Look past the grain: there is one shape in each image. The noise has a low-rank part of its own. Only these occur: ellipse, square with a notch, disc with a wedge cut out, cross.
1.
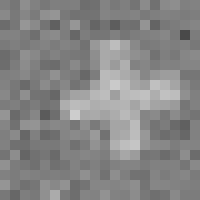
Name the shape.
cross
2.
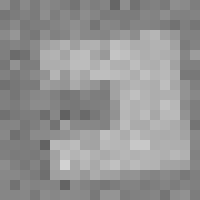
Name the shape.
square with a notch
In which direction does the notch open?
left
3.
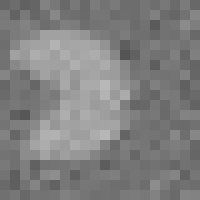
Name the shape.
disc with a wedge cut out
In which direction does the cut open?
left
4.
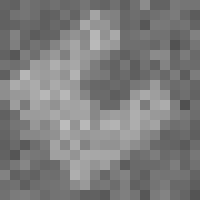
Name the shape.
square with a notch
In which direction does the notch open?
up and right
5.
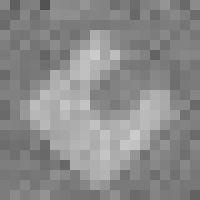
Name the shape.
square with a notch
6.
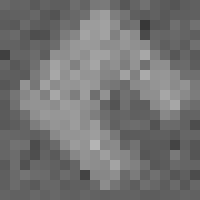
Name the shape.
square with a notch
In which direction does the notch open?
down and right
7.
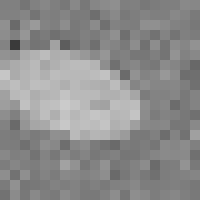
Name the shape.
ellipse
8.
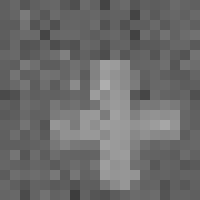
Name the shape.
cross
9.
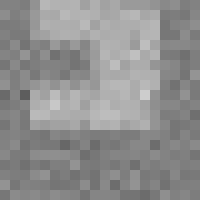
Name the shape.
square with a notch
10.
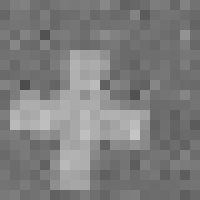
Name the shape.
cross
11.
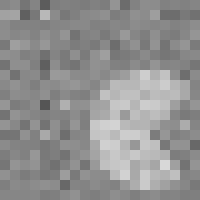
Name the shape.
disc with a wedge cut out
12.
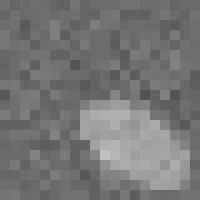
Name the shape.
ellipse
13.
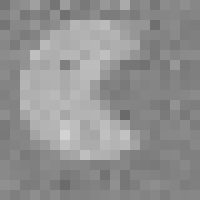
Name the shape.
disc with a wedge cut out
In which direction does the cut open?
right
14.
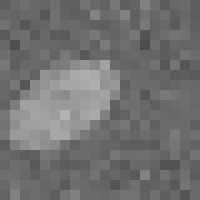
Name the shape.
ellipse
